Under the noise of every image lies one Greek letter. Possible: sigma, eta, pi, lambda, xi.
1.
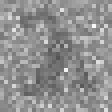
dark lambda
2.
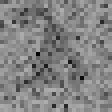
dark lambda
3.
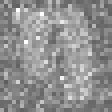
light eta
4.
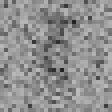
dark xi
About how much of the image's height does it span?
two thirds
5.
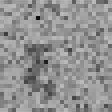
dark xi
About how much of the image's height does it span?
half
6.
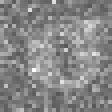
light sigma
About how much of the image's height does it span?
two thirds
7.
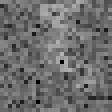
light xi
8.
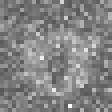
light sigma
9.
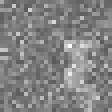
light xi
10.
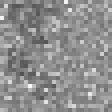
dark xi
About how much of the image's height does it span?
nearly all
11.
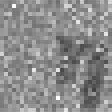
dark eta
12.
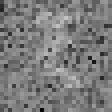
light xi
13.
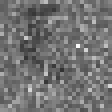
dark xi
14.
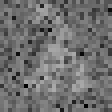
light lambda
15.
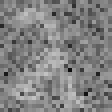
light lambda
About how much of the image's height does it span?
nearly all
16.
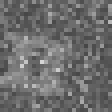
light pi
